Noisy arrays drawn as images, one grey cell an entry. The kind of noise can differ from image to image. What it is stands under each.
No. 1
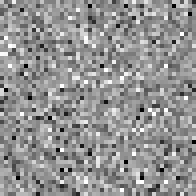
heavy tails
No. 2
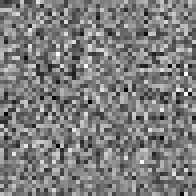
low rank plus noise
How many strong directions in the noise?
three or four
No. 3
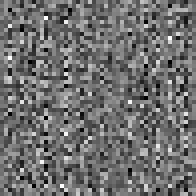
columns of uneven size
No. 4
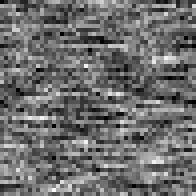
streaked along the rows
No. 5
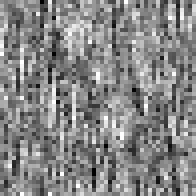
streaked along the columns
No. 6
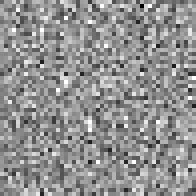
low rank plus noise
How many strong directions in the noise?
two
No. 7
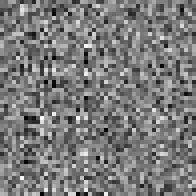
low rank plus noise
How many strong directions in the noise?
two
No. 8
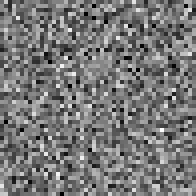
independent entries
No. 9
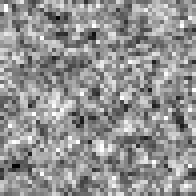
blotchy
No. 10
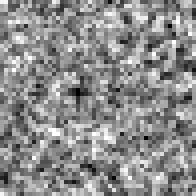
blotchy
